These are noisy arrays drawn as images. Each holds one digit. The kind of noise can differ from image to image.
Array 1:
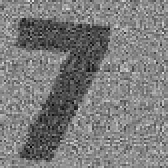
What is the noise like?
low rank plus noise
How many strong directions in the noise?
five to eight
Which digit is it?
7
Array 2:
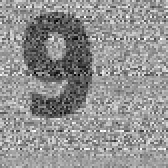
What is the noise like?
rows of uneven size
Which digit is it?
9
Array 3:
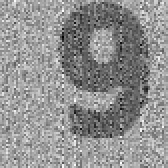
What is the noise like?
columns of uneven size
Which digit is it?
9
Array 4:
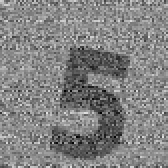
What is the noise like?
rows of uneven size
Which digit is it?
5
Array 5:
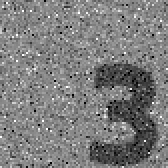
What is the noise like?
heavy tails
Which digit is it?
3
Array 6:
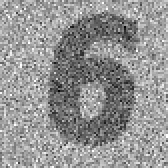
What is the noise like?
independent entries
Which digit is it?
6
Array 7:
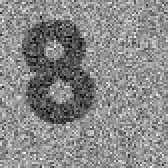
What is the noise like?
low rank plus noise
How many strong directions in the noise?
five to eight
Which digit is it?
8
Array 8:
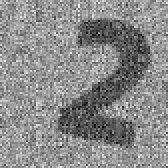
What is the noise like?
low rank plus noise
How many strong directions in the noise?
five to eight
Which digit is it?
2
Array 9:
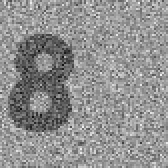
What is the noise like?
low rank plus noise
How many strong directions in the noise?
five to eight
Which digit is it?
8
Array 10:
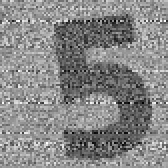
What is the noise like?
rows of uneven size
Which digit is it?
5
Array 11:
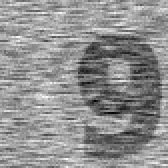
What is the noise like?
streaked along the rows
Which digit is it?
9
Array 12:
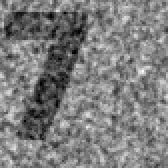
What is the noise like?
blotchy
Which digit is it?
7
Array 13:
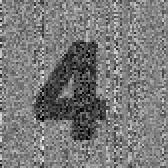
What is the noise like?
columns of uneven size
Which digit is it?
4
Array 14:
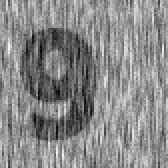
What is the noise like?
streaked along the columns
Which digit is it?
9
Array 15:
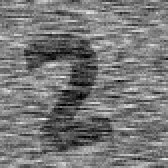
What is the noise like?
streaked along the rows
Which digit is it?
2
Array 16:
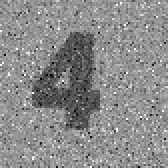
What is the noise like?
heavy tails
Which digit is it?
4
